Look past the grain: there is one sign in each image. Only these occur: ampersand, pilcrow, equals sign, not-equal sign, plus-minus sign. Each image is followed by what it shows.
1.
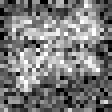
not-equal sign
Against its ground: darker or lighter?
lighter
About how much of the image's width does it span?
nearly all
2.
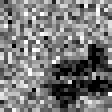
not-equal sign
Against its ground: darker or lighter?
darker
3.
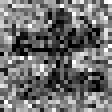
plus-minus sign
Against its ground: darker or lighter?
darker
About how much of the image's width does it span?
nearly all
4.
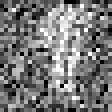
pilcrow
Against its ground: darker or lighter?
lighter
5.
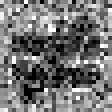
not-equal sign
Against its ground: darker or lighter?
darker
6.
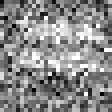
equals sign
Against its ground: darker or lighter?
lighter
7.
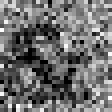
ampersand
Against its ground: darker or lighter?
darker
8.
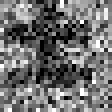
plus-minus sign
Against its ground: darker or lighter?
darker
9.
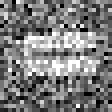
equals sign
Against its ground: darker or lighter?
lighter
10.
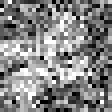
not-equal sign
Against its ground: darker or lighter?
lighter
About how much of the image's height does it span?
nearly all
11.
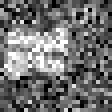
not-equal sign
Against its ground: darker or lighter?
lighter
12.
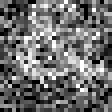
ampersand
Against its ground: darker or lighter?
lighter
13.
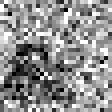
ampersand
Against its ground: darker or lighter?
darker
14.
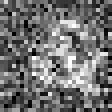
ampersand
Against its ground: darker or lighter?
lighter
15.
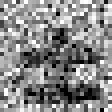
plus-minus sign
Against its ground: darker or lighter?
darker
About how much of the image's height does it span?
two thirds
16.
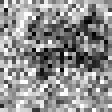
not-equal sign
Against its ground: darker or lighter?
darker
